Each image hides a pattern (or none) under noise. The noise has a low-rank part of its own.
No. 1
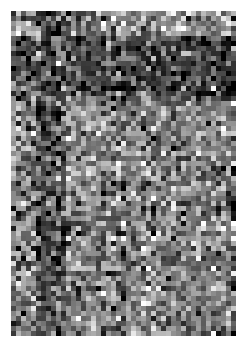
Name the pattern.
bands of rows crossing bands of columns
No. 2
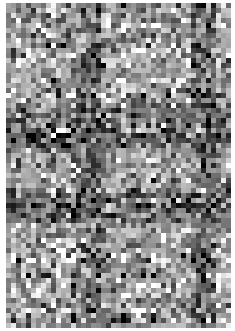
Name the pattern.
bands of rows crossing bands of columns
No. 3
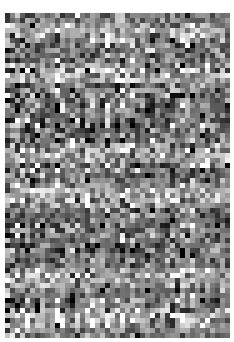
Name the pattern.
bands of rows
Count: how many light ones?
6
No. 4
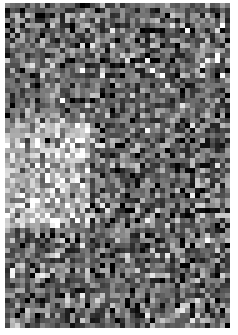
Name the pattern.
one block
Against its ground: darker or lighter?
lighter
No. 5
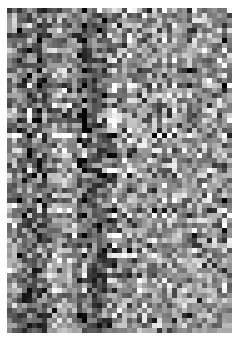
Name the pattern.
bands of columns
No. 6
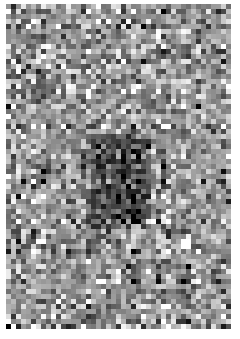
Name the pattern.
one block
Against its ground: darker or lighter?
darker
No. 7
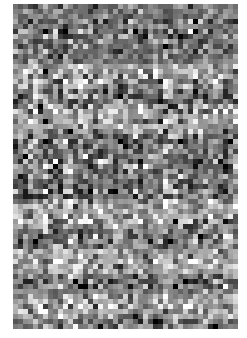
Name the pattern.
bands of rows
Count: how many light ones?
5
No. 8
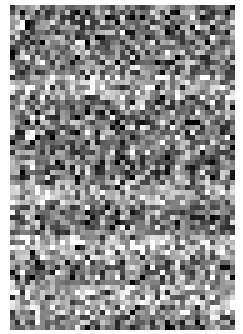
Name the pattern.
bands of rows
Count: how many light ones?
4
